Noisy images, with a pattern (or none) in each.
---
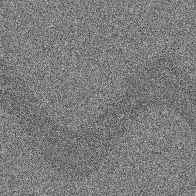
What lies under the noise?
a wavy band
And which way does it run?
left to right
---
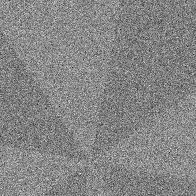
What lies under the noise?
spokes from one point
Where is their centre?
bottom middle
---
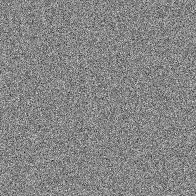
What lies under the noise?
only noise
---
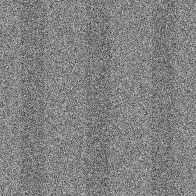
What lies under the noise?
vertical stripes
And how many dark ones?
3
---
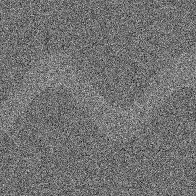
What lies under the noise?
a wavy band
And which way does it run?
left to right
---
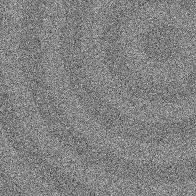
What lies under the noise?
rings round one point
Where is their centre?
top right
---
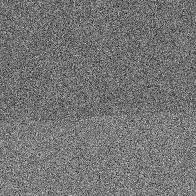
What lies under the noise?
a sharp edge
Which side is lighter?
bottom
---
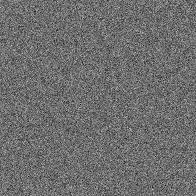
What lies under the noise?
only noise
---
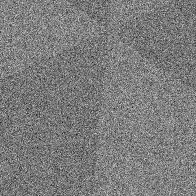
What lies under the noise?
spokes from one point
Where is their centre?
top middle
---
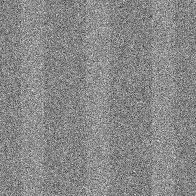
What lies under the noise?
vertical stripes
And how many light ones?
3
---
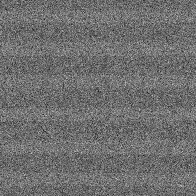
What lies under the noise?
horizontal stripes
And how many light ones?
6
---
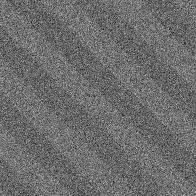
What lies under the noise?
diagonal stripes
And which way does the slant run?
top left to bottom right
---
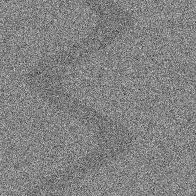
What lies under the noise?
a wavy band
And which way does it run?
top to bottom
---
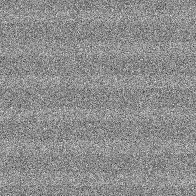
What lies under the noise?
horizontal stripes
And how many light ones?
6
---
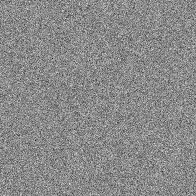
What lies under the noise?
only noise
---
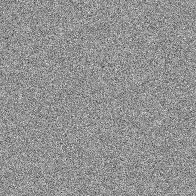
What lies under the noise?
only noise
